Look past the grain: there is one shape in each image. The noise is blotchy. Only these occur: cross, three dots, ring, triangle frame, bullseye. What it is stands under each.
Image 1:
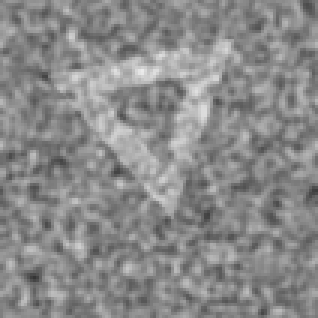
triangle frame
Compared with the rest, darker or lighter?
lighter
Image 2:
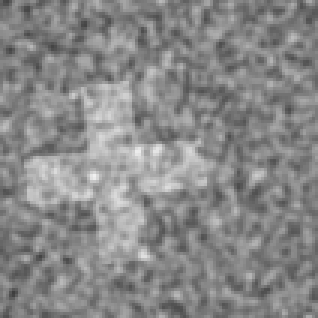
cross
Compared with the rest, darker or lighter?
lighter
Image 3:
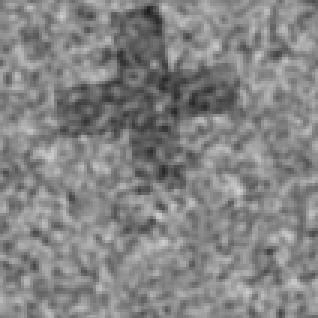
cross
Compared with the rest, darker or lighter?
darker
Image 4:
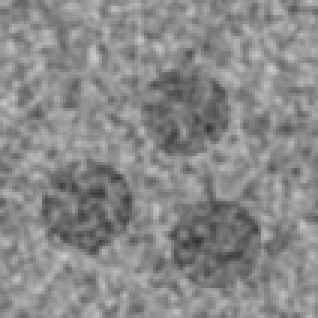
three dots
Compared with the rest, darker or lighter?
darker
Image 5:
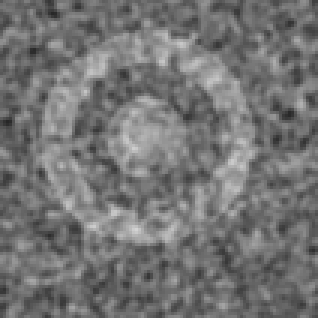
bullseye
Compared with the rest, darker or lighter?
lighter
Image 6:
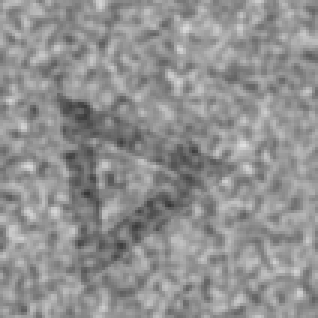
triangle frame
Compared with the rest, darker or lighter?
darker
